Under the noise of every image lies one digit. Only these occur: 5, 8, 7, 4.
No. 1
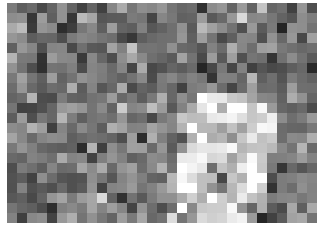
8
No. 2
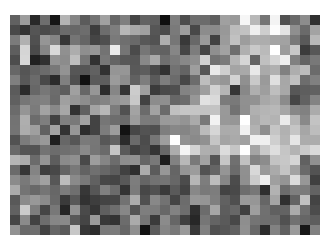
4
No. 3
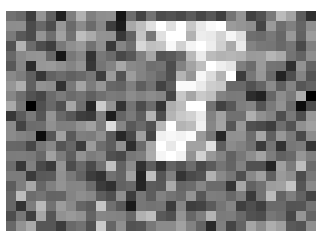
7
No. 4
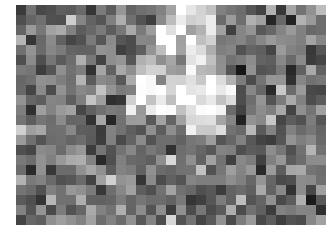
4
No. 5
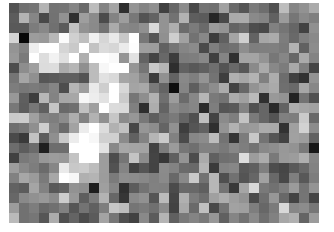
7
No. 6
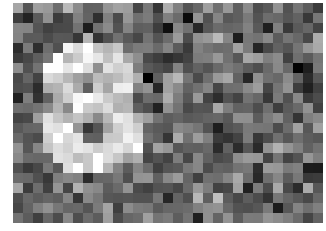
8
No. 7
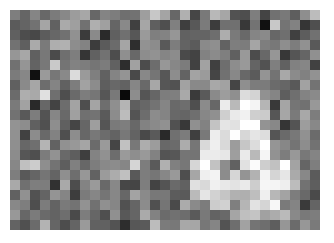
4
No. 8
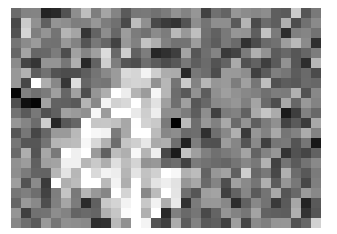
4
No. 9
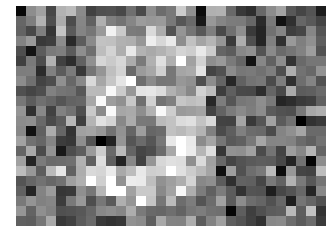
5
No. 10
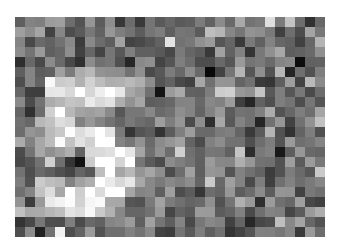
5
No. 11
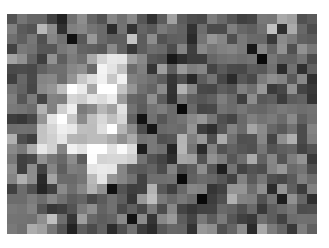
4
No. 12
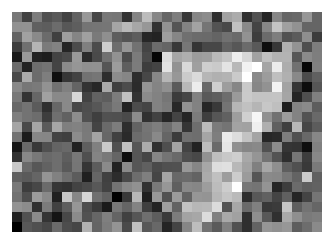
7
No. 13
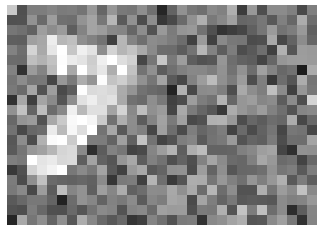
7
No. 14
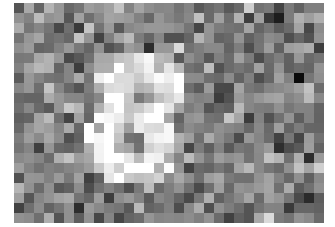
8
